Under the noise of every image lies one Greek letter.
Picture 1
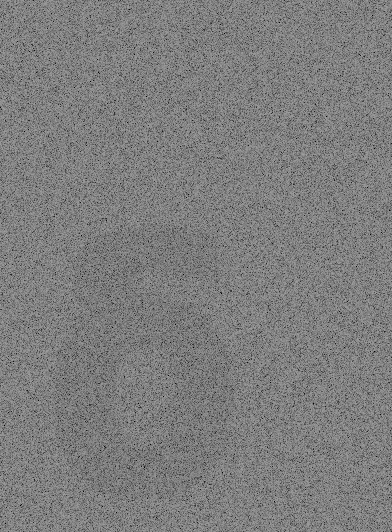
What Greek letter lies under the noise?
delta
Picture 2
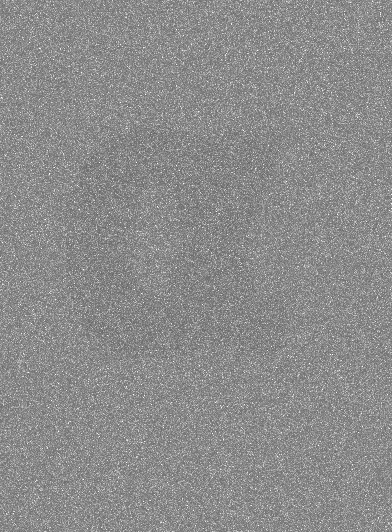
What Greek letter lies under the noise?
alpha
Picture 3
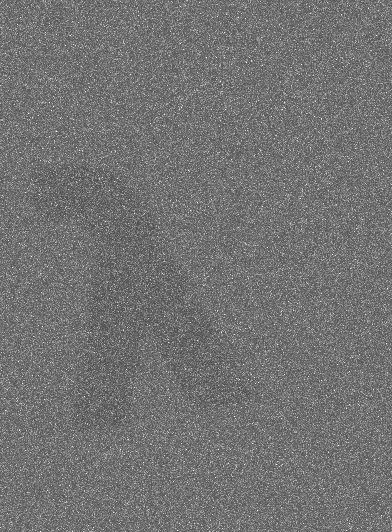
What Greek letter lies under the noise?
lambda
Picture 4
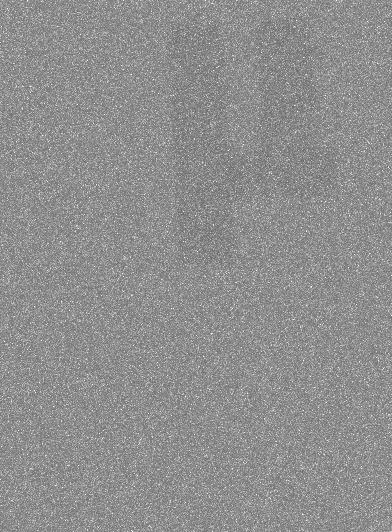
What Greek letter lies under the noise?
mu
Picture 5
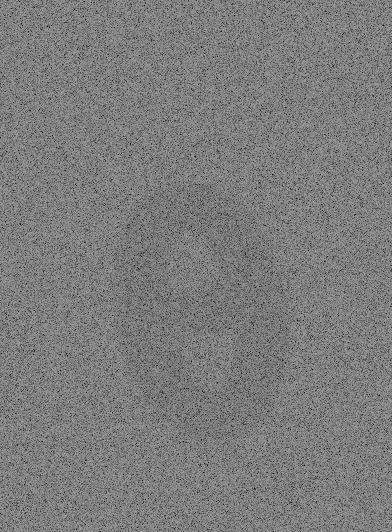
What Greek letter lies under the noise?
theta
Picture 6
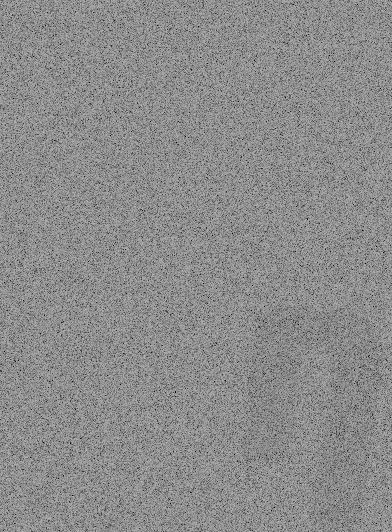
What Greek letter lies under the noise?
eta
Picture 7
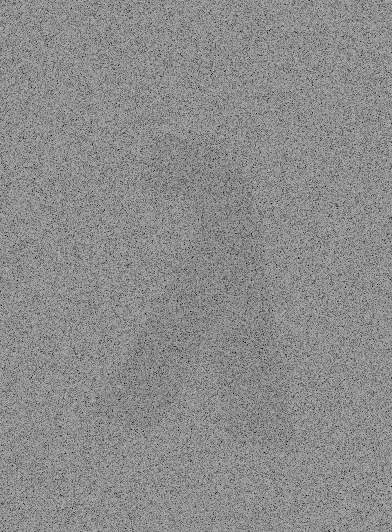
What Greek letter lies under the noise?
lambda
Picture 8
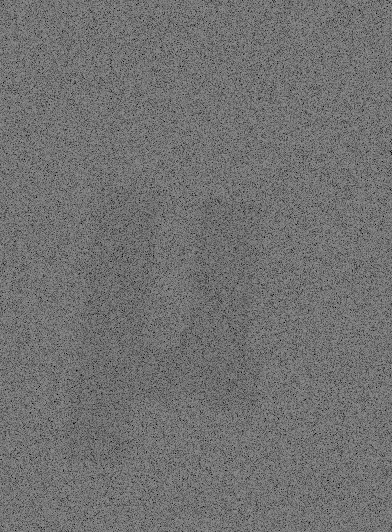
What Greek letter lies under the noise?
mu
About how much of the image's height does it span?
half
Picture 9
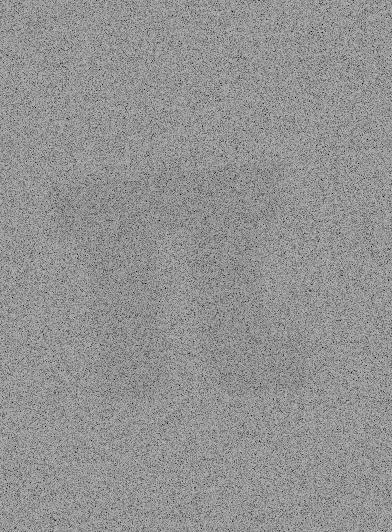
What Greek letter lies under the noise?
pi
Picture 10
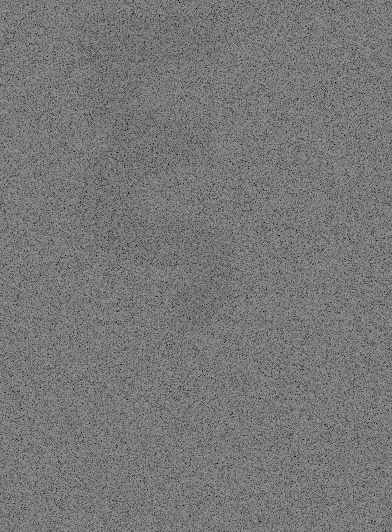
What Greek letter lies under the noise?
xi
